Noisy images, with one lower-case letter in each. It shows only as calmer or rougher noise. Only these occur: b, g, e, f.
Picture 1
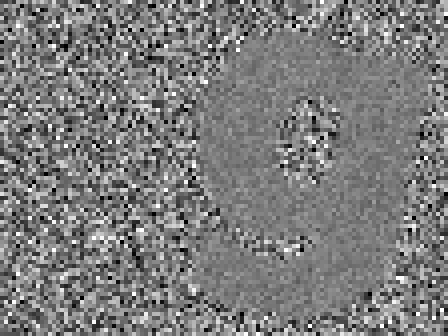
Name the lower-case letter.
g
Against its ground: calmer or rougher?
calmer
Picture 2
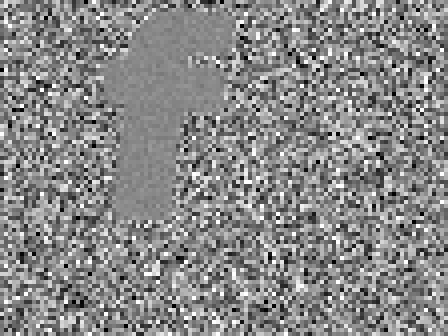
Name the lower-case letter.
f
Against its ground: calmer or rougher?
calmer
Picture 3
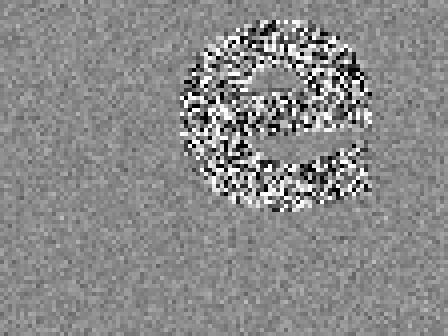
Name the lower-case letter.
e
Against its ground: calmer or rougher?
rougher
